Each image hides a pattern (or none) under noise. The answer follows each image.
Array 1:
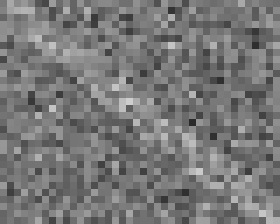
a diagonal band
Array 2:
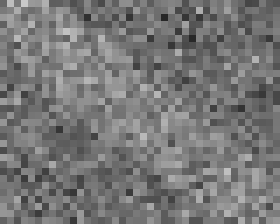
a diagonal band
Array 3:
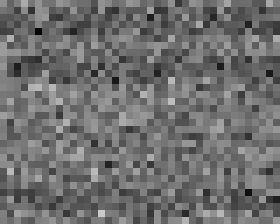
bands of rows
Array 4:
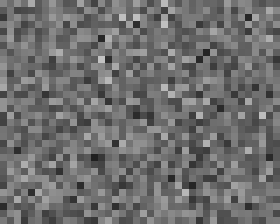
only noise
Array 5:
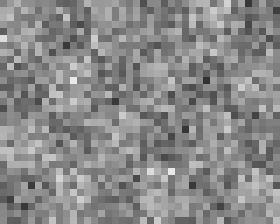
a checkerboard
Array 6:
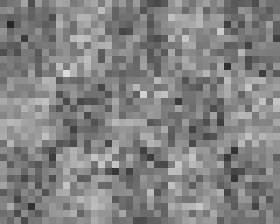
a checkerboard
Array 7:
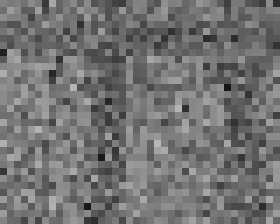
bands of rows crossing bands of columns
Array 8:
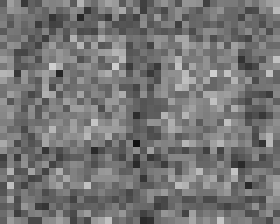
bands of rows crossing bands of columns
